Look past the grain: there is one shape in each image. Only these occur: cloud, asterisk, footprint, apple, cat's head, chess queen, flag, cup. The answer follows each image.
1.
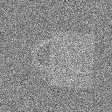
cup
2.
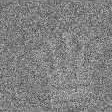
chess queen
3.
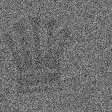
chess queen
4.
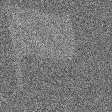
flag
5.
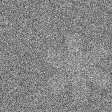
asterisk
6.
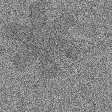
asterisk
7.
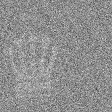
chess queen
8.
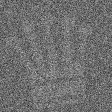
chess queen
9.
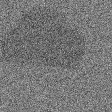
cloud
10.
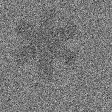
asterisk
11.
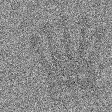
chess queen
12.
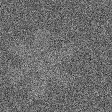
asterisk
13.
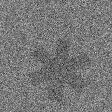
asterisk
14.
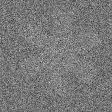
asterisk
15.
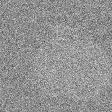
apple
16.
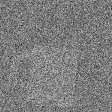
cup
